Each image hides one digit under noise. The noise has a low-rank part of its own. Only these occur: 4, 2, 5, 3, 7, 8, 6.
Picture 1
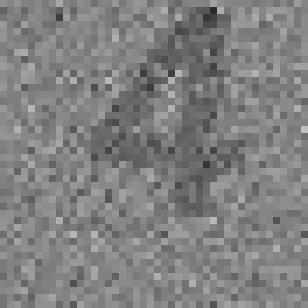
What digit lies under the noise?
4
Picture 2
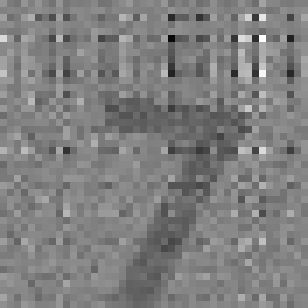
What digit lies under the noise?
7
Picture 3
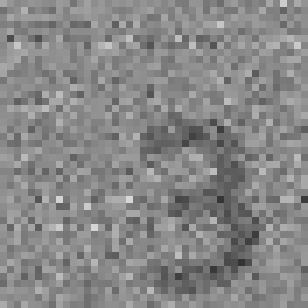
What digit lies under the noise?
3
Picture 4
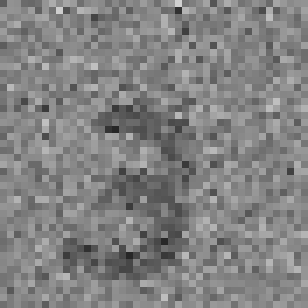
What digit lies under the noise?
3
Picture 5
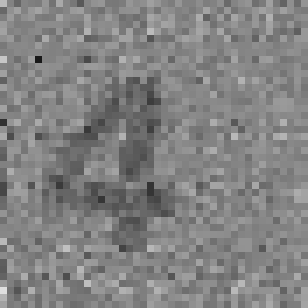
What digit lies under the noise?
4
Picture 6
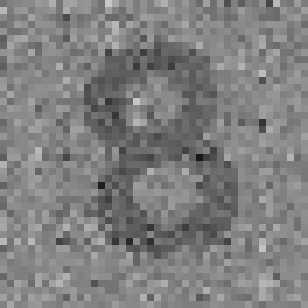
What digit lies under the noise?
8
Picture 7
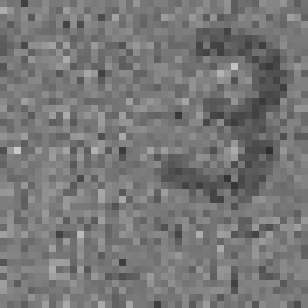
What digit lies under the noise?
3
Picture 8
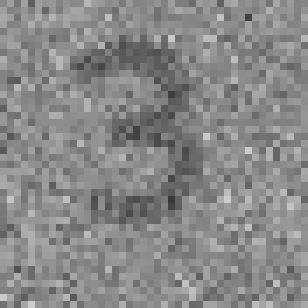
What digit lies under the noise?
3
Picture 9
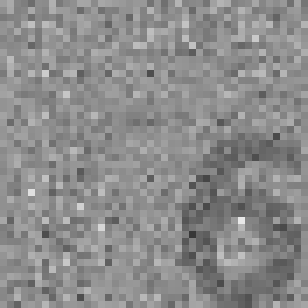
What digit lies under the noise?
6
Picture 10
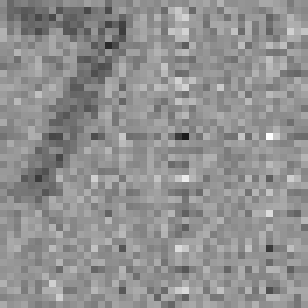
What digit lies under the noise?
7
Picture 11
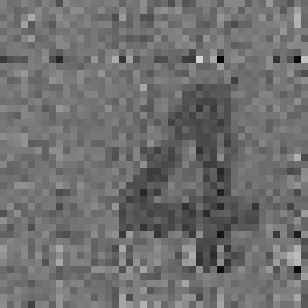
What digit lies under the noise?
4
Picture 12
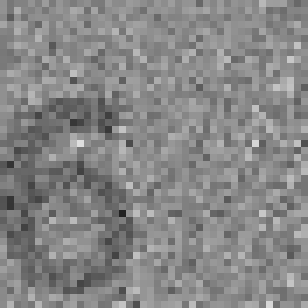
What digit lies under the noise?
6
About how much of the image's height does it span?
two thirds
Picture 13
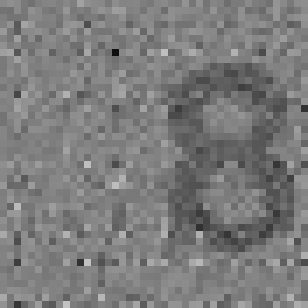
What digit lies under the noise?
8
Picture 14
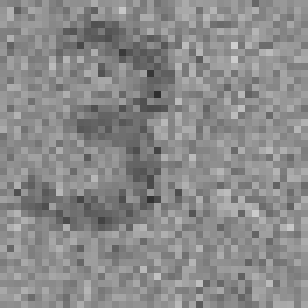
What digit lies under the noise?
3
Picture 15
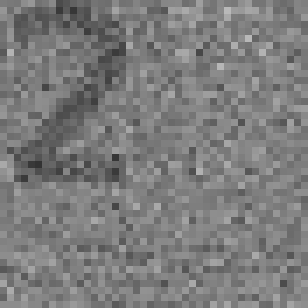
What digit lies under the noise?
2
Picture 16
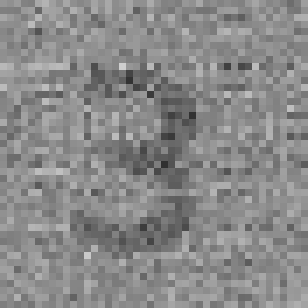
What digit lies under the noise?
3
